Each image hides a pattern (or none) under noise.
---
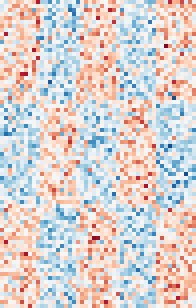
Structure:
a checkerboard
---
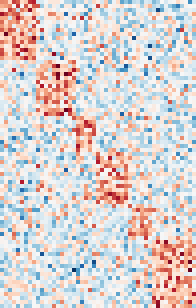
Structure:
blocks along the diagonal
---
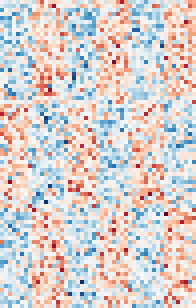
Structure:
a checkerboard
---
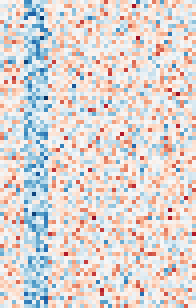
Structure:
one band of columns
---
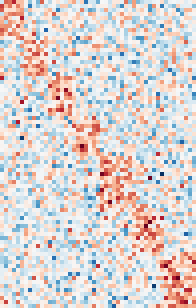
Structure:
blocks along the diagonal
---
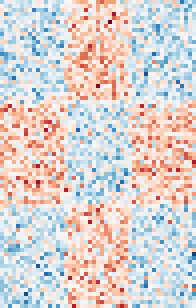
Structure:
a checkerboard
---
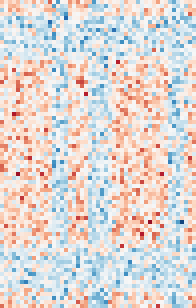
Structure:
bands of rows crossing bands of columns
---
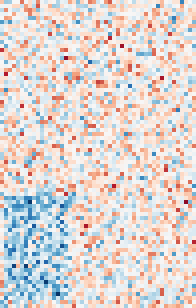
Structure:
one block
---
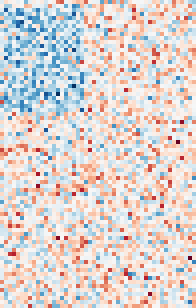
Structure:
one block
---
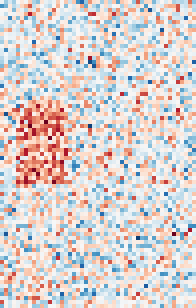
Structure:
one block
